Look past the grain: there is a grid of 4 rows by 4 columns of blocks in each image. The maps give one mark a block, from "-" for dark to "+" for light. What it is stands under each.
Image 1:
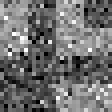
+ - + -
+ - + +
- - - -
- - + +
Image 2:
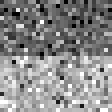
- - - -
- - - -
+ + + +
+ + + +
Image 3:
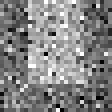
- + + -
- + + -
- + + -
- - - -
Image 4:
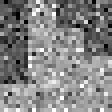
- + - -
- + + -
- + + +
+ + + +
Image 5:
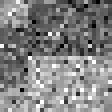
+ - - -
- - - -
- + + +
+ + + +
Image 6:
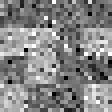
- - - -
+ + - +
- + - -
+ - - +
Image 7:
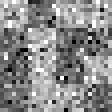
+ - + +
- + - -
- + - +
- + + -
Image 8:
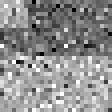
+ - - -
- - - -
+ + + +
+ + + +
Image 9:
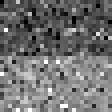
- - - -
- - - -
+ + + +
+ + + +
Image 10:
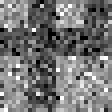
+ - + -
- - - -
+ - + +
+ - + +
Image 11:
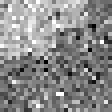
+ + + -
+ + - -
- - - -
- - - -
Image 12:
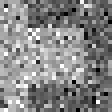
+ - - -
+ + + -
+ + + -
+ - - -
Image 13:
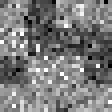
+ - + +
+ - - -
- + + -
+ + + +
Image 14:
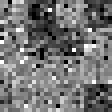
+ - + -
+ - - +
+ + + +
+ + + -
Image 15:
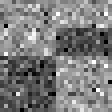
+ + + +
+ + - -
- - + +
- - + +
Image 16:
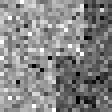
+ + + -
+ + + -
+ + - -
+ + - -
